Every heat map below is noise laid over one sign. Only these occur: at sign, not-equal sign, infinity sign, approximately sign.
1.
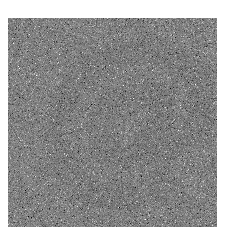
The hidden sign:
at sign
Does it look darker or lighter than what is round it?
darker
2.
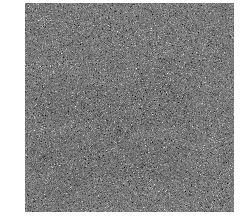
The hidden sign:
not-equal sign
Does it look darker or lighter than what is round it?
darker
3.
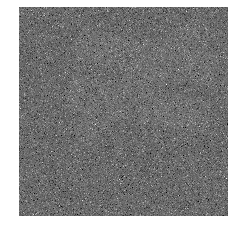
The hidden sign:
not-equal sign
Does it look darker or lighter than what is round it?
lighter
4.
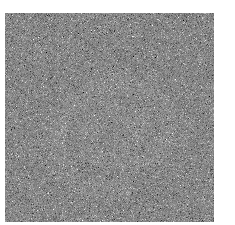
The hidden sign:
at sign
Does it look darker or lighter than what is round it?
lighter
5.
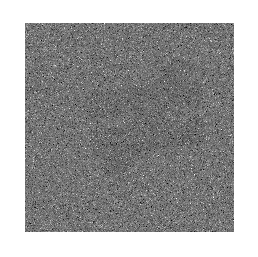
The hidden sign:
not-equal sign
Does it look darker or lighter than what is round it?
darker
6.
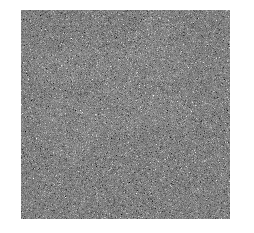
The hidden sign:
not-equal sign
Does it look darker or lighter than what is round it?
lighter
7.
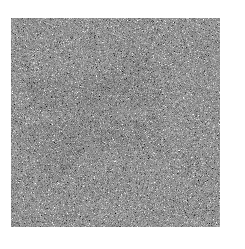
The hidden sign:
not-equal sign
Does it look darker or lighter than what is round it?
darker
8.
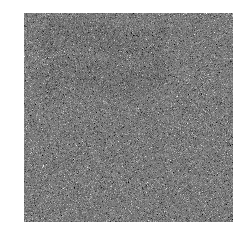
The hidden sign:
approximately sign
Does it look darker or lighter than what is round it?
darker
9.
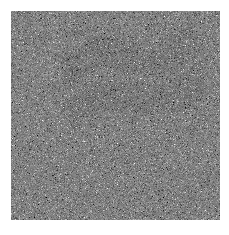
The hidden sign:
approximately sign
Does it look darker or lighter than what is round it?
darker
